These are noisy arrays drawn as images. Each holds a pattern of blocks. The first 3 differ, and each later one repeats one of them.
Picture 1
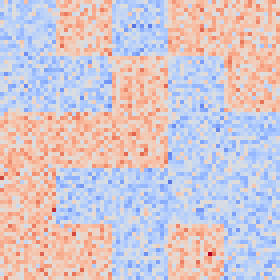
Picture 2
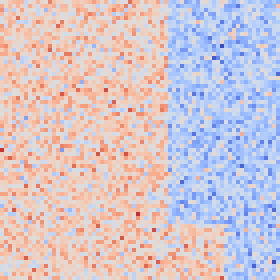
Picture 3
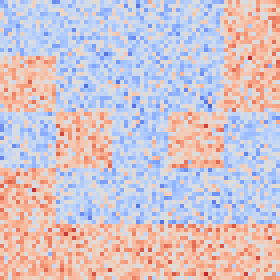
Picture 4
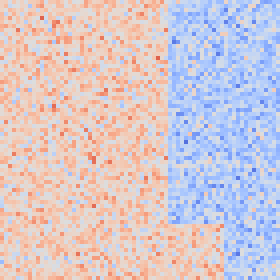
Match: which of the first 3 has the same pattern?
2
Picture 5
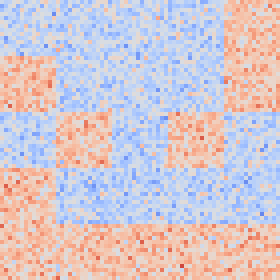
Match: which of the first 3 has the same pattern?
3
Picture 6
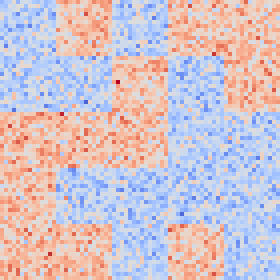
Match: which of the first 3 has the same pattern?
1
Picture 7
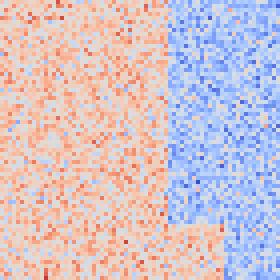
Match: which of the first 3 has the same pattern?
2
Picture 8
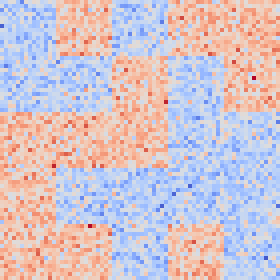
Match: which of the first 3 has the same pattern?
1
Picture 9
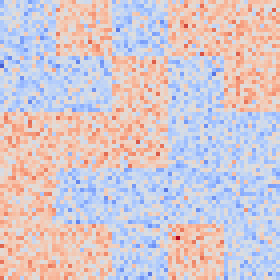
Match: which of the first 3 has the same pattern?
1
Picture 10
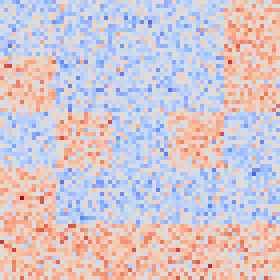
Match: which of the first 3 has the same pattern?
3
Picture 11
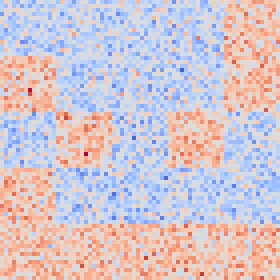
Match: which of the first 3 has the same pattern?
3
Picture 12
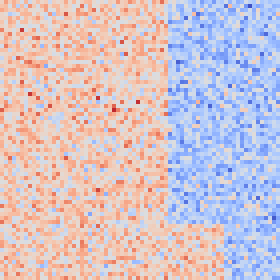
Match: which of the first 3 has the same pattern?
2
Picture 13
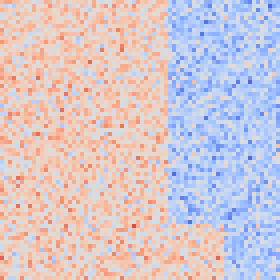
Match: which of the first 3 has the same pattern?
2
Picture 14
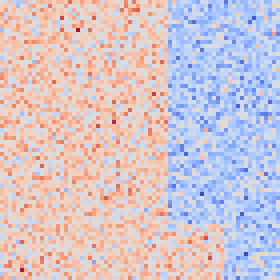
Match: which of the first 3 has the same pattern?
2
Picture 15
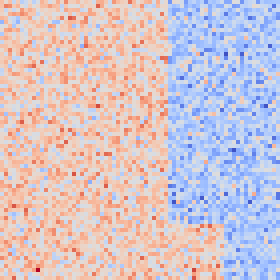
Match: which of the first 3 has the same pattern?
2
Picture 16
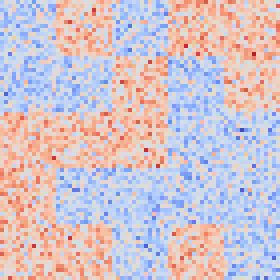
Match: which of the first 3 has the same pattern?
1
